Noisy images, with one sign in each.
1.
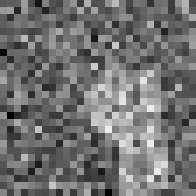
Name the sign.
pilcrow
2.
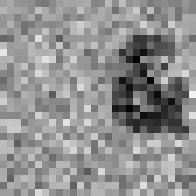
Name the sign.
ampersand
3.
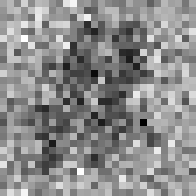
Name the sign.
hash sign
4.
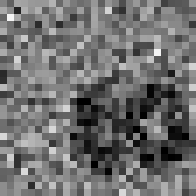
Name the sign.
infinity sign
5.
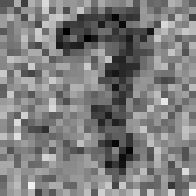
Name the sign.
question mark
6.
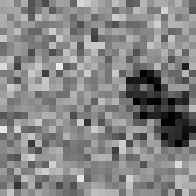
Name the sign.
percent sign
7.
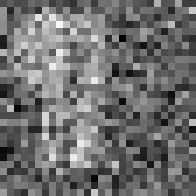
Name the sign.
pilcrow
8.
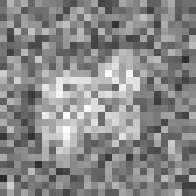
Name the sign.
not-equal sign
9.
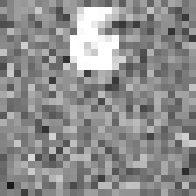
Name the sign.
ampersand
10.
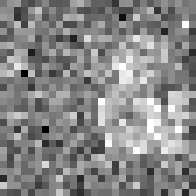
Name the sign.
ampersand
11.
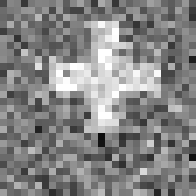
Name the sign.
plus sign
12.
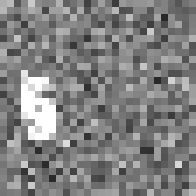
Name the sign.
section sign
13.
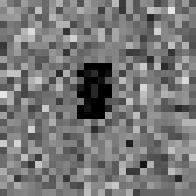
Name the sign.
section sign
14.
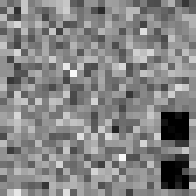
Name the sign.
colon
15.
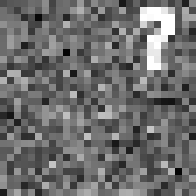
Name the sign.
question mark
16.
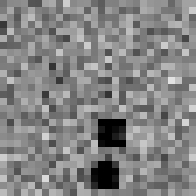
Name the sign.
colon
